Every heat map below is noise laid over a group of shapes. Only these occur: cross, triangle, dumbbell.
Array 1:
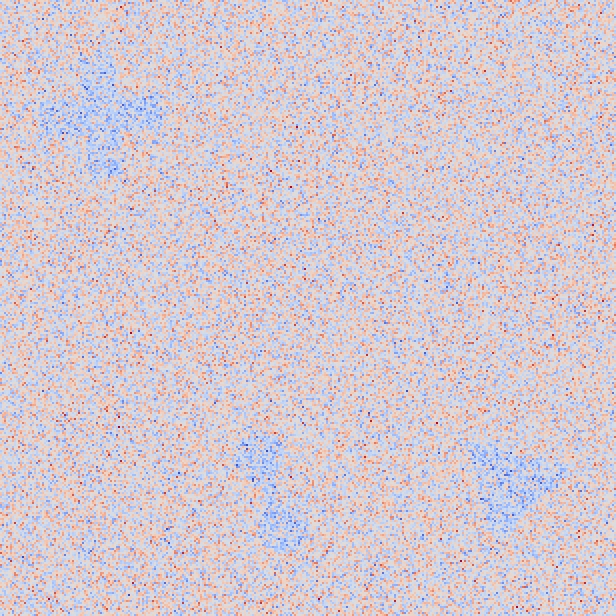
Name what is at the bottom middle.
dumbbell
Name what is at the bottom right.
triangle
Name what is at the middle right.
nothing
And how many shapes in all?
3
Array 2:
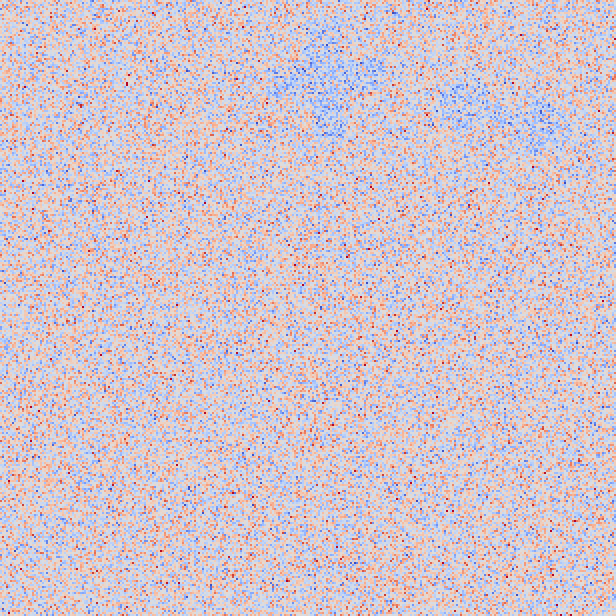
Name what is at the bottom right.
nothing
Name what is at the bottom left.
nothing
